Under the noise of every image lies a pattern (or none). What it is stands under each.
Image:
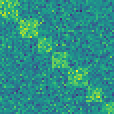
blocks along the diagonal
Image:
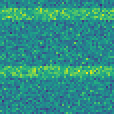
bands of rows
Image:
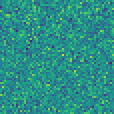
only noise
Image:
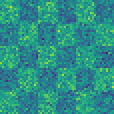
a checkerboard
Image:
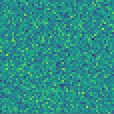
only noise
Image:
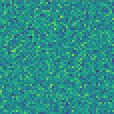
only noise
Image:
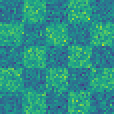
a checkerboard
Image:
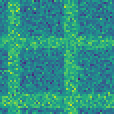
bands of rows crossing bands of columns
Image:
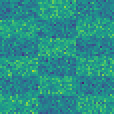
a checkerboard
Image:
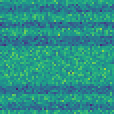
bands of rows
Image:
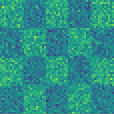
a checkerboard
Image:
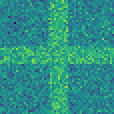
bands of rows crossing bands of columns
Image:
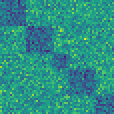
blocks along the diagonal
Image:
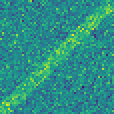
a diagonal band
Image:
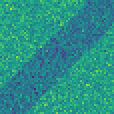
a diagonal band
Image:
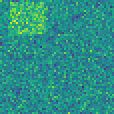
one block
